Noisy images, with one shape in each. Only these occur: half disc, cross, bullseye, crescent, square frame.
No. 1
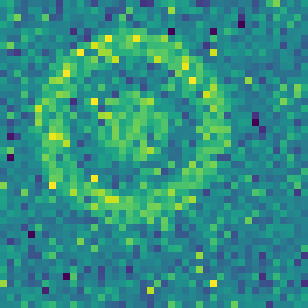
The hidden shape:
bullseye
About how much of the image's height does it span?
two thirds
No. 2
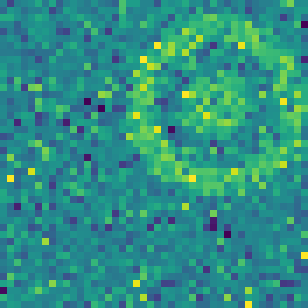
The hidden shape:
bullseye
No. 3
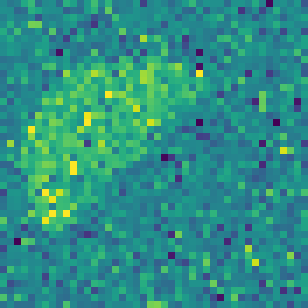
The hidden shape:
half disc
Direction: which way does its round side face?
up and left
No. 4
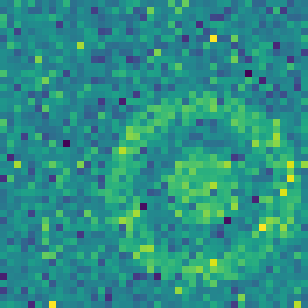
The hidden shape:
bullseye
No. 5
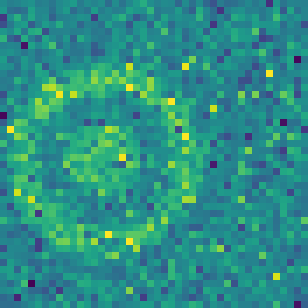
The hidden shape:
bullseye
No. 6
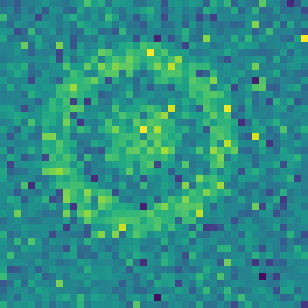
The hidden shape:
bullseye
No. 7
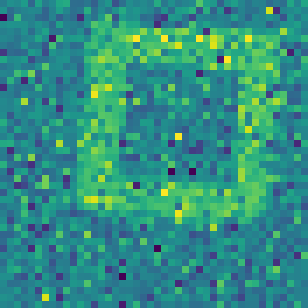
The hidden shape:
square frame
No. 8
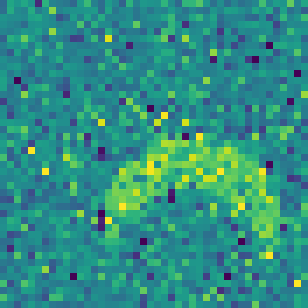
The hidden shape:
crescent
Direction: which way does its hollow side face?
down
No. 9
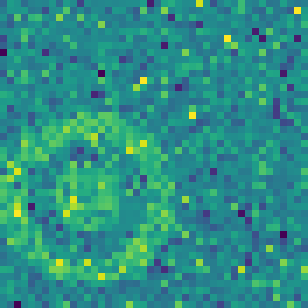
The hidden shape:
bullseye
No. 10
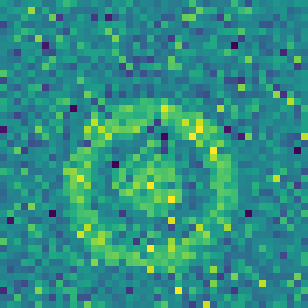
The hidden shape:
bullseye
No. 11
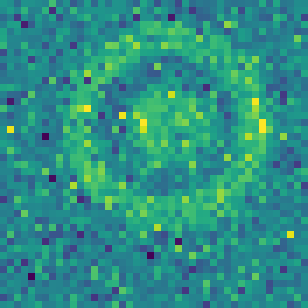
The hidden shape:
bullseye
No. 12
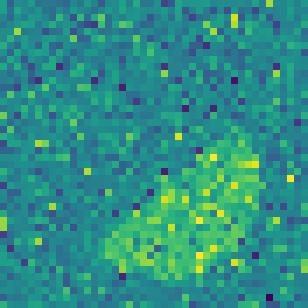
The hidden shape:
half disc
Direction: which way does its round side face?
down and right
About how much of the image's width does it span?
half
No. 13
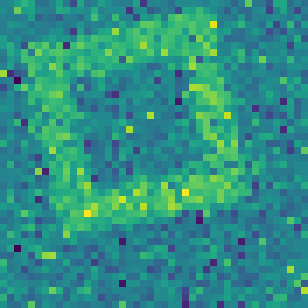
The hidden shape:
square frame
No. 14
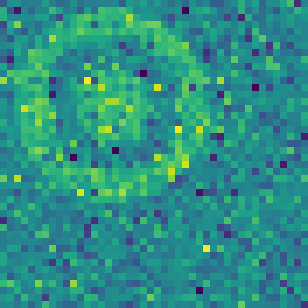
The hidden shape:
bullseye
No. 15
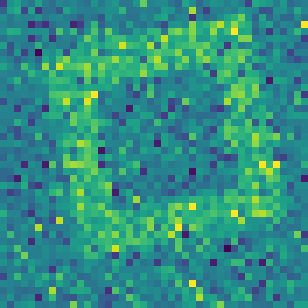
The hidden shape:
square frame
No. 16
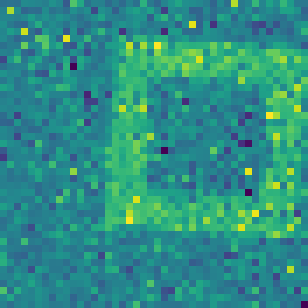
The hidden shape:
square frame
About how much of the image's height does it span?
two thirds
